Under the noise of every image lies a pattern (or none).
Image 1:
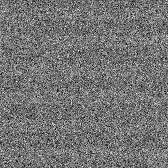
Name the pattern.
horizontal stripes
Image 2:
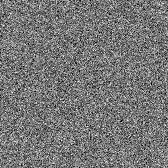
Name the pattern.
only noise
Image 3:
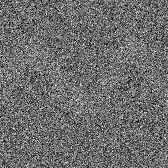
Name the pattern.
a wavy band
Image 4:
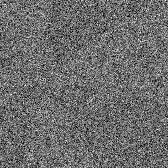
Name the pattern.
spokes from one point
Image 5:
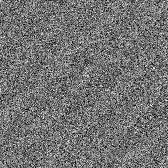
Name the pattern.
diagonal stripes
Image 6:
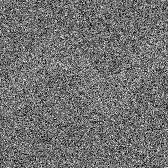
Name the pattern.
a wavy band
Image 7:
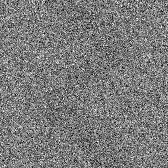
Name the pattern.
a wavy band
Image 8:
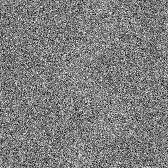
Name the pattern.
a wavy band
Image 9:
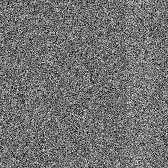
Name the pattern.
one vertical stripe
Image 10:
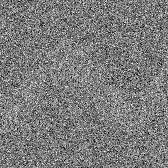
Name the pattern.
a wavy band
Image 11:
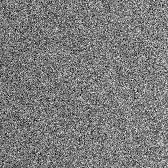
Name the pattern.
a smooth slope
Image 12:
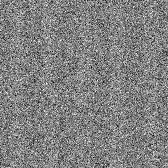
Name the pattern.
vertical stripes
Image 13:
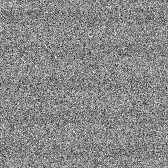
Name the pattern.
horizontal stripes
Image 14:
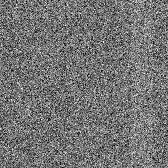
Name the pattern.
one vertical stripe
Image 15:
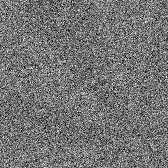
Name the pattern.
spokes from one point
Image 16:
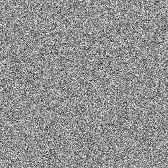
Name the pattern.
only noise
